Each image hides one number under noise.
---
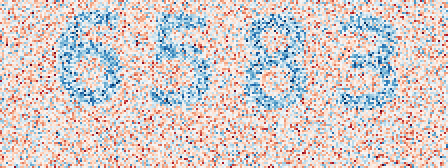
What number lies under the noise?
6583
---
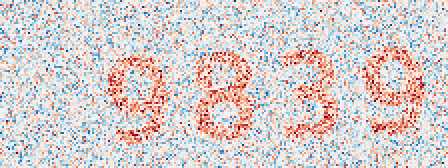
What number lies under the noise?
9839
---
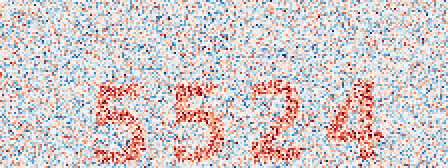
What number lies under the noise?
5524
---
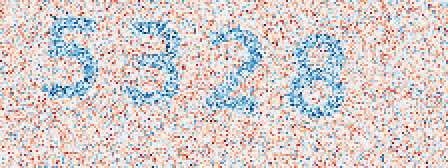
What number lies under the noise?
5328
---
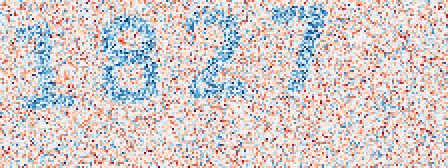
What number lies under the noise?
1827
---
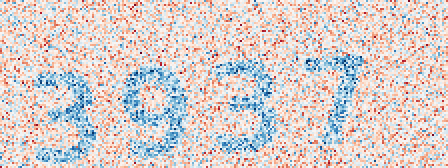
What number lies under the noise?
3937
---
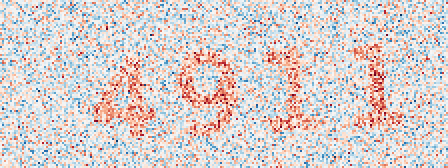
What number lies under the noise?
4911
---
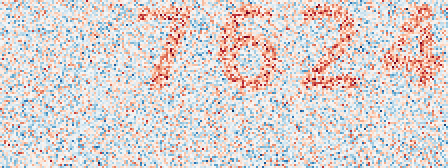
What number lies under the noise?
7624
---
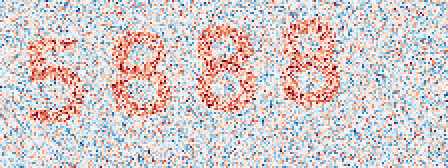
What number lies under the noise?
5888
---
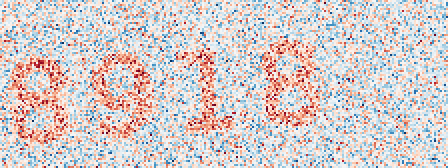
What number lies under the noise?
8918
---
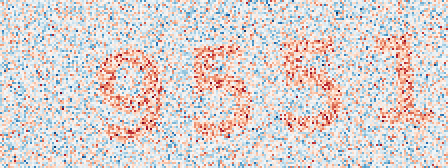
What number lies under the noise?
9551
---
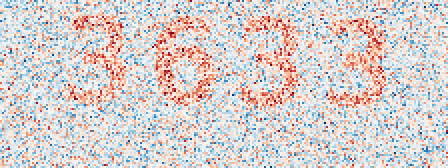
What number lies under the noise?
3633
